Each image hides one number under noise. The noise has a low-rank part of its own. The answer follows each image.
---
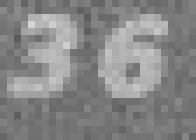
36
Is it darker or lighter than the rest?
lighter
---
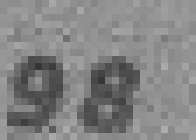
98
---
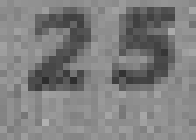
25
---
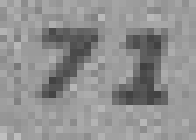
71
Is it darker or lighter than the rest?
darker
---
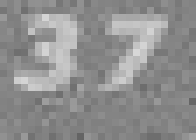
37
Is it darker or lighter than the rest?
lighter
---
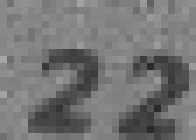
22
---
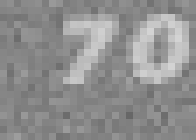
70
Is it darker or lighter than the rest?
lighter
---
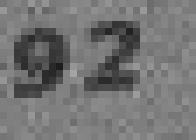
92
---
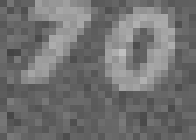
70
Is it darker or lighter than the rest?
lighter
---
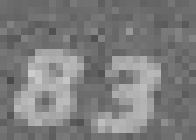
83
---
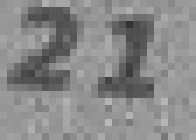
21
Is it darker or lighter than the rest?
darker
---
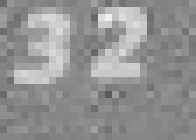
32
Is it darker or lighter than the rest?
lighter
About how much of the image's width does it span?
two thirds
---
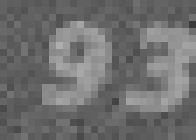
93
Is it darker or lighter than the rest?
lighter
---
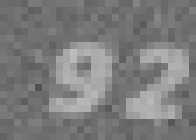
92
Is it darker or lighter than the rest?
lighter
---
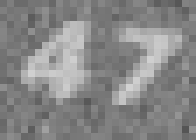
47
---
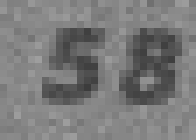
58
